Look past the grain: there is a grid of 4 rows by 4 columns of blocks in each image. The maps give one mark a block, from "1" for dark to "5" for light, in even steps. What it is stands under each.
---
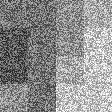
2 2 3 4
1 2 3 5
1 2 4 5
3 2 5 5
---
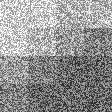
5 5 4 4
5 4 3 2
3 2 1 1
2 1 1 1
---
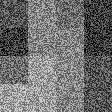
2 4 3 1
1 4 4 1
3 5 4 2
5 5 4 2
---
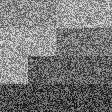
4 4 5 5
5 5 3 3
5 2 2 2
1 1 1 1
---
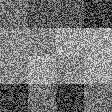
3 2 2 1
4 4 5 5
4 5 4 5
1 3 1 3
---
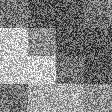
2 1 1 2
5 3 1 1
5 5 2 1
2 4 4 3
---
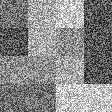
2 4 5 1
1 4 3 1
3 3 4 1
2 2 5 5
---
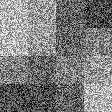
5 4 2 1
5 4 2 3
3 2 3 4
1 1 2 5
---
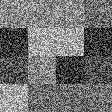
4 4 4 3
1 5 5 1
2 4 1 2
5 3 3 3
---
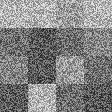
5 5 4 5
2 1 2 3
3 1 4 2
1 5 2 1
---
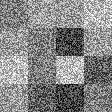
3 4 4 5
4 3 1 4
5 3 5 2
4 2 1 3
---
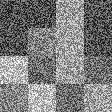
1 1 4 1
1 3 4 1
5 2 4 2
3 5 2 4
